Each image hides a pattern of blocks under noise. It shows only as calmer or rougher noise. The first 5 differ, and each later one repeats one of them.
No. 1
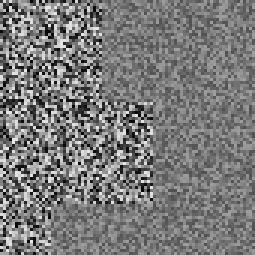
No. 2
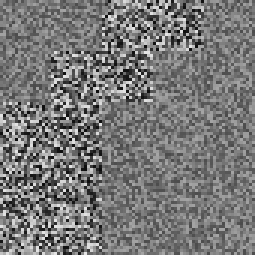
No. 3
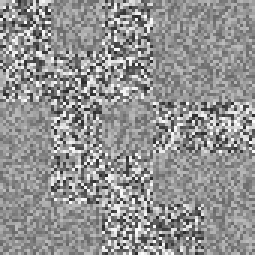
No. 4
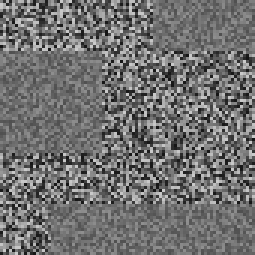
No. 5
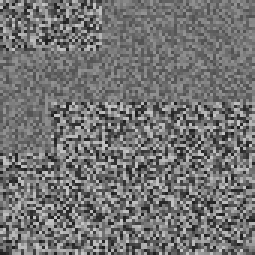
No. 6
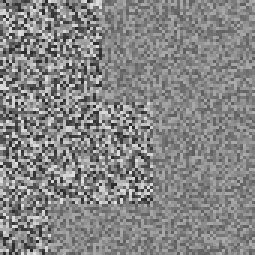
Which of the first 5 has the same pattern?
1
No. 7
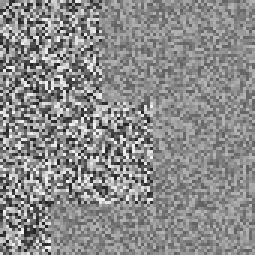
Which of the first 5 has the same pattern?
1
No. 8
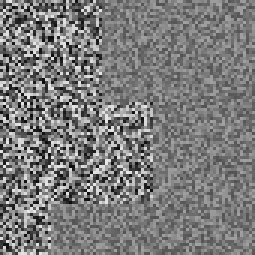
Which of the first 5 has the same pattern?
1
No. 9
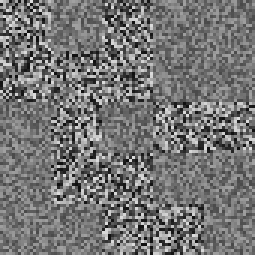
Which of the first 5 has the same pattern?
3
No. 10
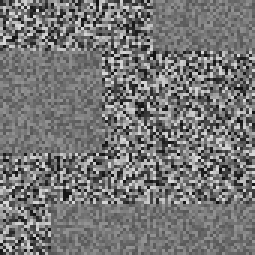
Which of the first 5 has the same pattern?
4
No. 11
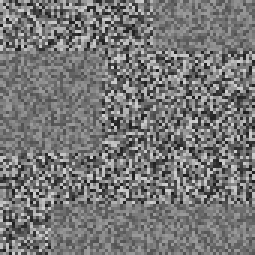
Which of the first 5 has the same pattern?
4
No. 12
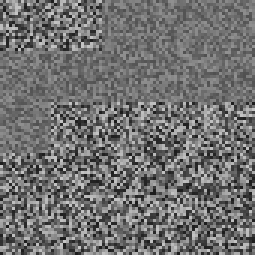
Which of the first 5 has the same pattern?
5
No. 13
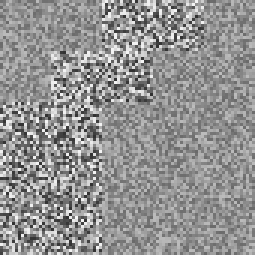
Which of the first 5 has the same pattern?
2
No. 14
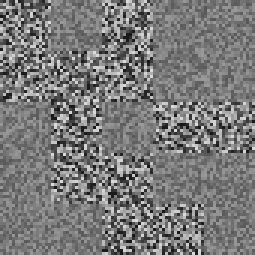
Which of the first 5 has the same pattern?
3
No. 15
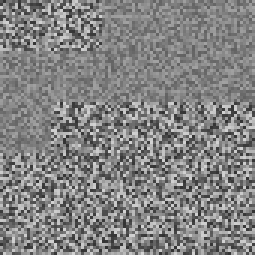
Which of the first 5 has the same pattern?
5
